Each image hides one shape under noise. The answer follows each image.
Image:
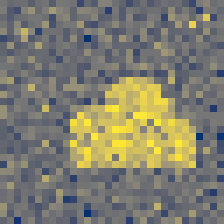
light cloud
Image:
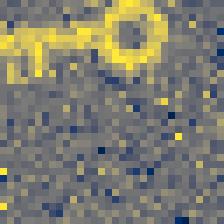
light key
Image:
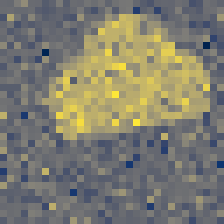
light cloud
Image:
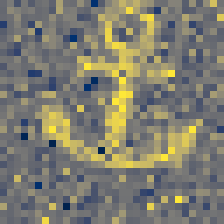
light anchor
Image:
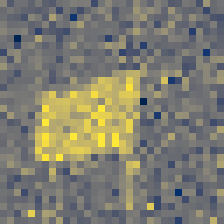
light flag
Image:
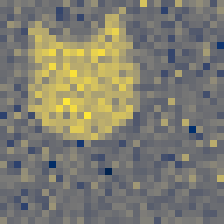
light cat's head
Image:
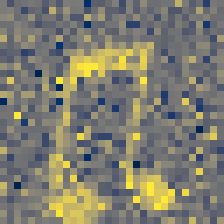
light pair of musical notes
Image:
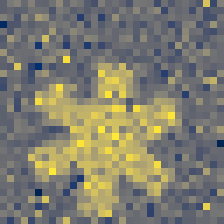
light asterisk
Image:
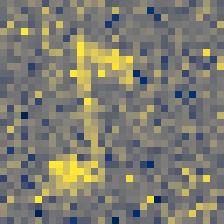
light musical note
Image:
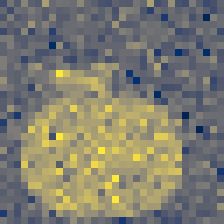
light apple
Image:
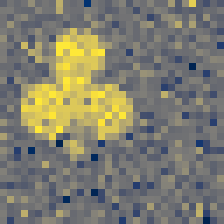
light club
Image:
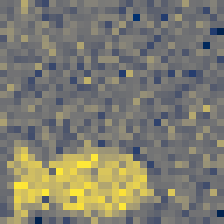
light fish
